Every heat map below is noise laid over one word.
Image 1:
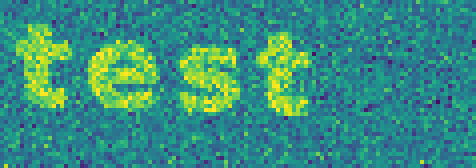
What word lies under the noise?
test
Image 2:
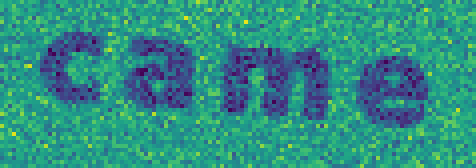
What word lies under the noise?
came
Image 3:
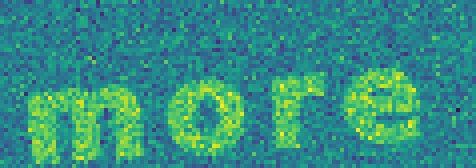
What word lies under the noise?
more
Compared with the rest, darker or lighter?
lighter
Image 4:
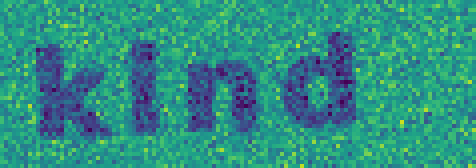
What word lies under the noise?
kind
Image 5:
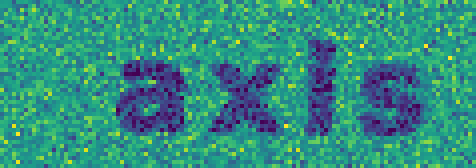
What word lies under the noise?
axis
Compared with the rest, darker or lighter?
darker
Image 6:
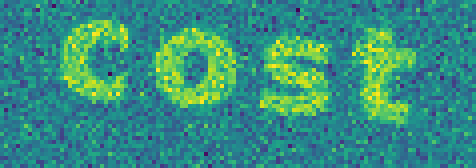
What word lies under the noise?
cost
